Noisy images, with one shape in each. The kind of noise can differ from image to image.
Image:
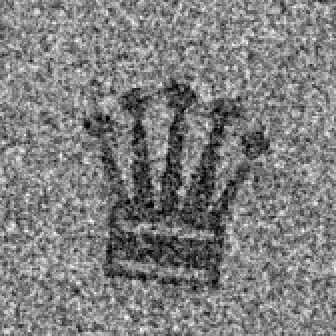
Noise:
blotchy
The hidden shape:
chess queen
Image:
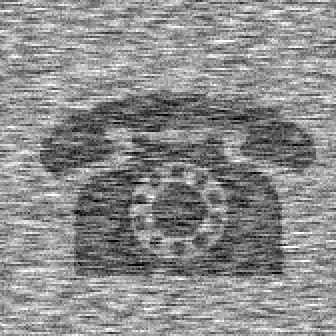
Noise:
streaked along the rows
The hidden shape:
telephone
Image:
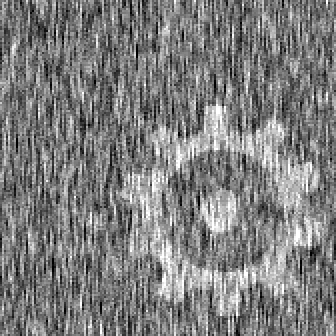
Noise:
streaked along the columns
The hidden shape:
gear
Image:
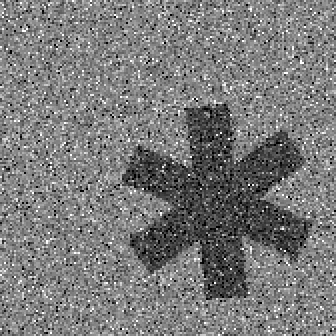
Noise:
heavy tails
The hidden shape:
asterisk
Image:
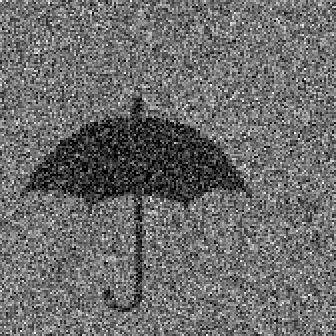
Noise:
independent entries
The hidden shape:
umbrella
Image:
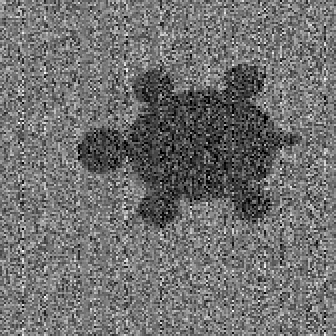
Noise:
columns of uneven size
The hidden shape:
turtle
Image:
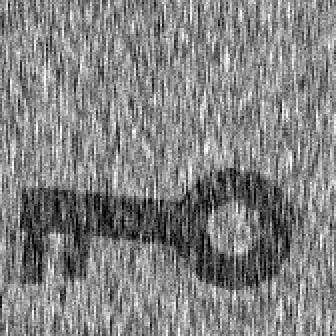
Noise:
streaked along the columns
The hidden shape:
key
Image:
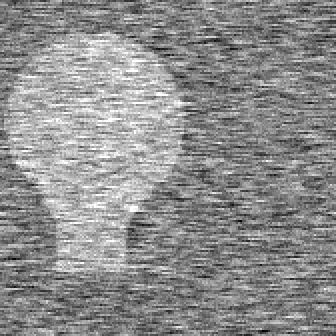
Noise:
streaked along the rows
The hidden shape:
light bulb
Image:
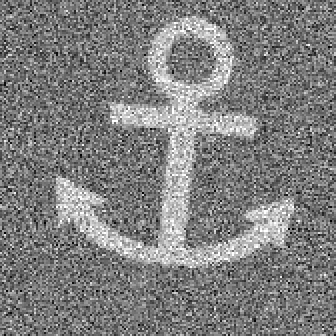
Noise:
low rank plus noise
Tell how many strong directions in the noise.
five to eight
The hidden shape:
anchor
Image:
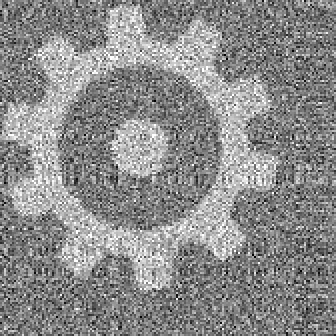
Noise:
low rank plus noise
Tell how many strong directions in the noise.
one
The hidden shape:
gear
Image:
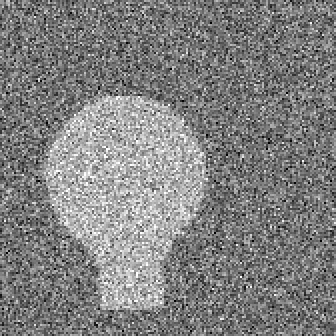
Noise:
independent entries
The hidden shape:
light bulb
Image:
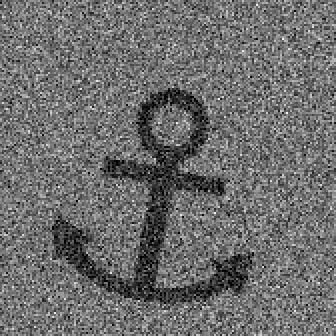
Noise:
independent entries
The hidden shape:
anchor
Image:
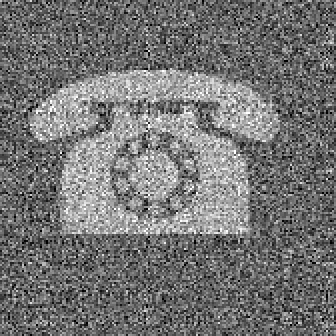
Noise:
low rank plus noise
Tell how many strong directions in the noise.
five to eight
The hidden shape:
telephone
